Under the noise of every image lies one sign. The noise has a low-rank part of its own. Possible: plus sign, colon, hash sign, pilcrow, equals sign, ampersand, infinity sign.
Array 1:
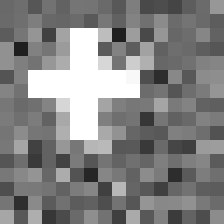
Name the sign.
plus sign
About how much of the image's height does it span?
half
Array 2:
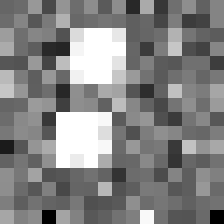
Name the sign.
colon
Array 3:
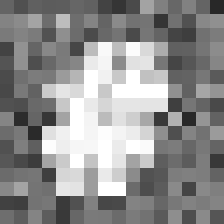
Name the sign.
hash sign
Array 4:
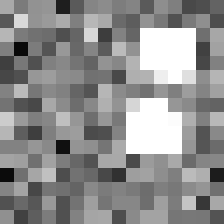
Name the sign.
colon
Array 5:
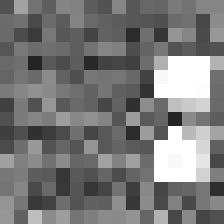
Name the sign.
colon
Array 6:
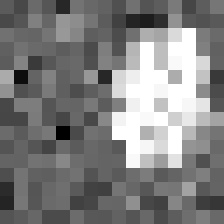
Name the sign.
hash sign
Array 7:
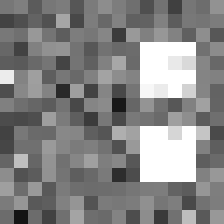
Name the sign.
colon
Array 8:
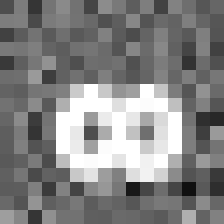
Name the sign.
infinity sign
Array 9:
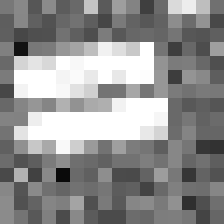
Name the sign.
equals sign
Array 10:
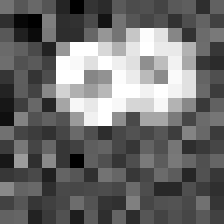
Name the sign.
infinity sign
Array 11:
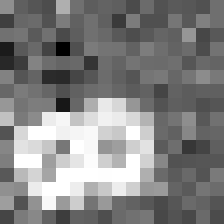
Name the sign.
infinity sign
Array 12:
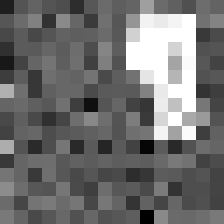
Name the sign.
pilcrow
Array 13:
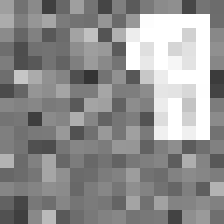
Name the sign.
pilcrow
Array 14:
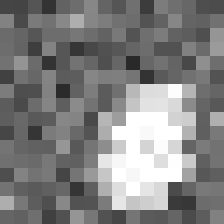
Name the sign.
hash sign
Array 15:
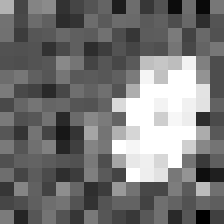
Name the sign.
hash sign
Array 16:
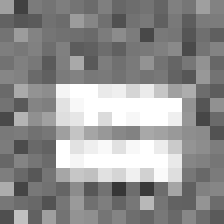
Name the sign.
equals sign
